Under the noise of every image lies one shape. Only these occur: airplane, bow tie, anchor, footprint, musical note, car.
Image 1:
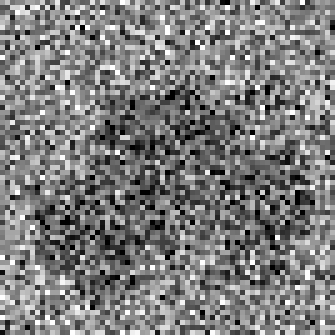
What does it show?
dark car
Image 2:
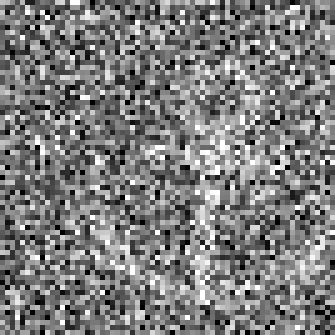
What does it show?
light anchor
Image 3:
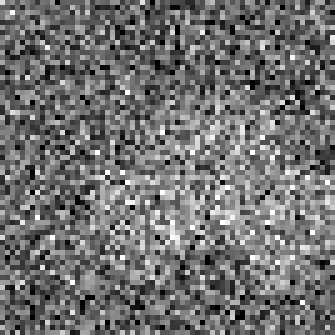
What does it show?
light car
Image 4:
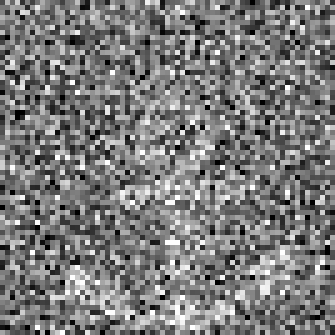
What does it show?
light anchor
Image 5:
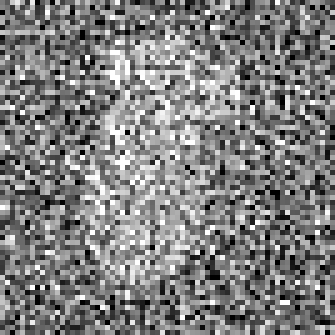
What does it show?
light footprint
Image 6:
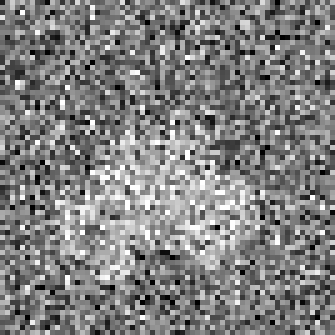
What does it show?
light car
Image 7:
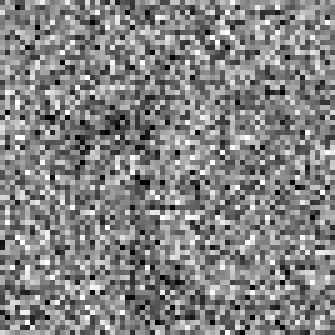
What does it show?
dark musical note
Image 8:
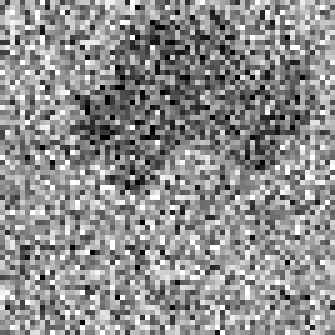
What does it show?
dark car
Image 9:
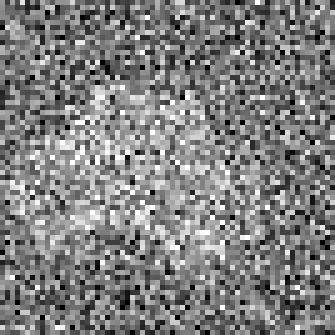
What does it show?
light car
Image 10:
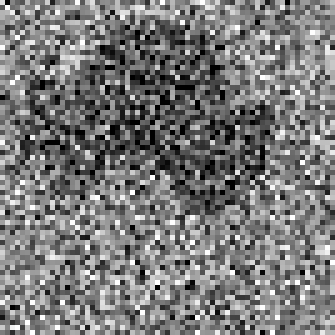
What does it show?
dark car
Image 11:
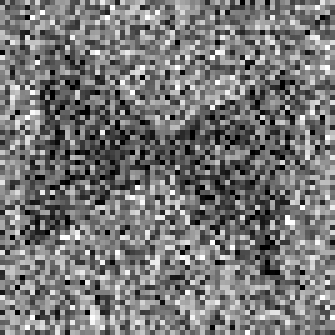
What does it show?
dark bow tie
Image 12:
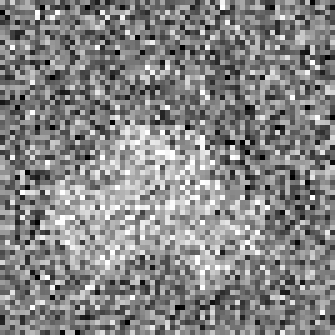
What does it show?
light car
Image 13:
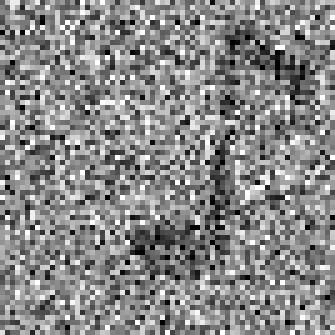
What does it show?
dark musical note
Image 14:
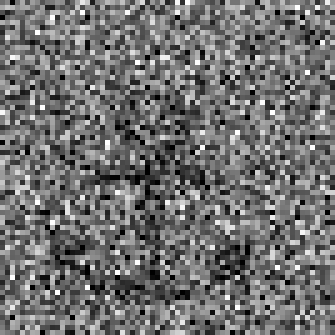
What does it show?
dark anchor
